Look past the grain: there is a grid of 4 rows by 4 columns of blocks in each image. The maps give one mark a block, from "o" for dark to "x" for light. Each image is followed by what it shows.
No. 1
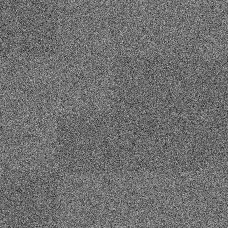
o x x x
x x o o
x o o o
o x x x
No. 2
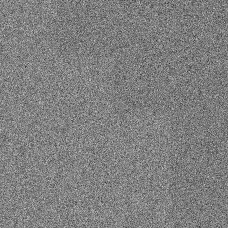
x o o o
x x o o
x x x o
x x x o
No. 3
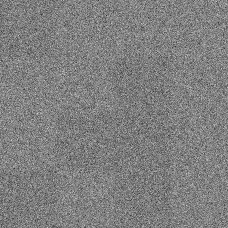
o x x x
x x o x
x o o x
o x o x
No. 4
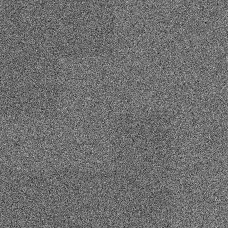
o o x x
o x x x
x x o x
o o o x
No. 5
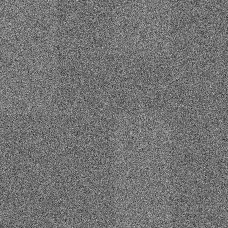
x o x o
x o o o
o o x o
o o x o
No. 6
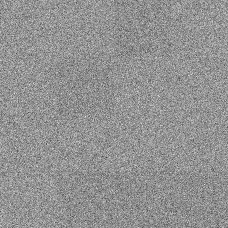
x x o x
x o x x
x x x x
x o o o
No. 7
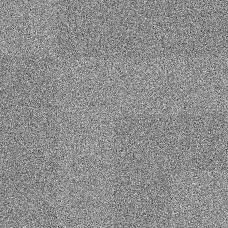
x o o o
o x x x
o x o o
o x o x
